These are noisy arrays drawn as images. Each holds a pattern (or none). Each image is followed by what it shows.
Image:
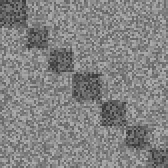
blocks along the diagonal
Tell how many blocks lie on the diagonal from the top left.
7
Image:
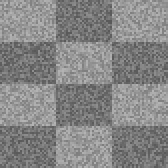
a checkerboard
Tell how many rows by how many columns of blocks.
4 by 3
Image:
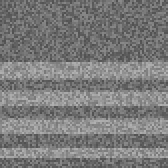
bands of rows
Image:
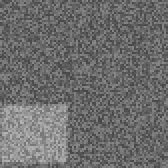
one block
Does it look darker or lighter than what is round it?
lighter
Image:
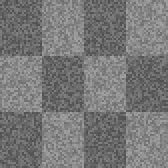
a checkerboard
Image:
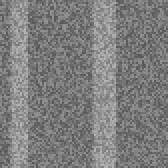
bands of columns
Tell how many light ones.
2
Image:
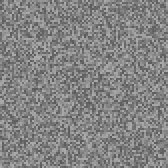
only noise
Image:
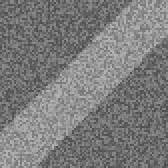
a diagonal band
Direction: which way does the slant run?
bottom left to top right
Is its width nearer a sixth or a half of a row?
a half
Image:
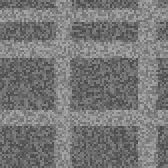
bands of rows crossing bands of columns
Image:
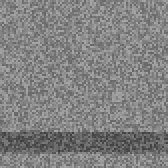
one band of rows
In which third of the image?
bottom
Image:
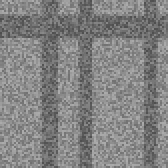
bands of rows crossing bands of columns
